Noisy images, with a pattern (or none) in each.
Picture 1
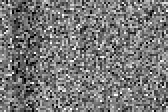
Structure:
one band of columns
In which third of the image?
left
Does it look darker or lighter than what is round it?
darker
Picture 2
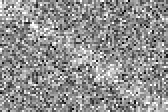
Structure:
blocks along the diagonal
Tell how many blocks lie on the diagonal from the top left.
7
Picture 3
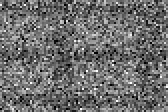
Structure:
bands of rows crossing bands of columns
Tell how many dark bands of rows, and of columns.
3 and 2
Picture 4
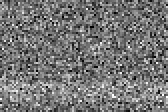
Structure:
one band of rows
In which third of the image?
bottom
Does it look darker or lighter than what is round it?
lighter
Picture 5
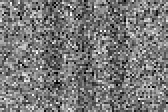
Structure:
bands of columns
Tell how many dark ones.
3
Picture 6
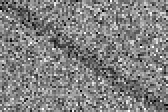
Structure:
a diagonal band
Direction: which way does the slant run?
top left to bottom right
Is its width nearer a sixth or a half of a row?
a sixth
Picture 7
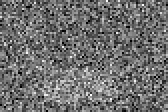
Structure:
one block
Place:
bottom middle
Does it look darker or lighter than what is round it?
lighter
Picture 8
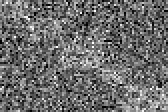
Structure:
blocks along the diagonal
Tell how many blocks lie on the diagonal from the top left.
5
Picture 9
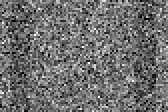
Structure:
bands of columns
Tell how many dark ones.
2
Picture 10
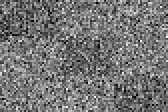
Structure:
blocks along the diagonal
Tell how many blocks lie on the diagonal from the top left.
3
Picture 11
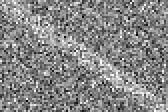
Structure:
a diagonal band
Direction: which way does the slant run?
top left to bottom right
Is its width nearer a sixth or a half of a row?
a sixth
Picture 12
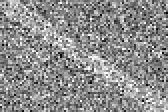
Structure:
a diagonal band
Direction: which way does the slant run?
top left to bottom right
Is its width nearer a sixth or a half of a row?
a sixth
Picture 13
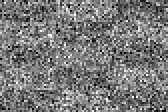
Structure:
a checkerboard
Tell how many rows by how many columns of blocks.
5 by 3
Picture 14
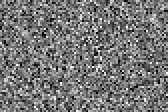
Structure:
only noise
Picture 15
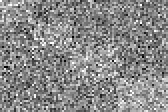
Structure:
blocks along the diagonal
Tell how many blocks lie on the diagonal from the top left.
4
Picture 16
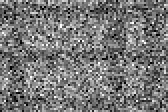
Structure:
bands of rows crossing bands of columns
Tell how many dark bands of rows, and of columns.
3 and 3
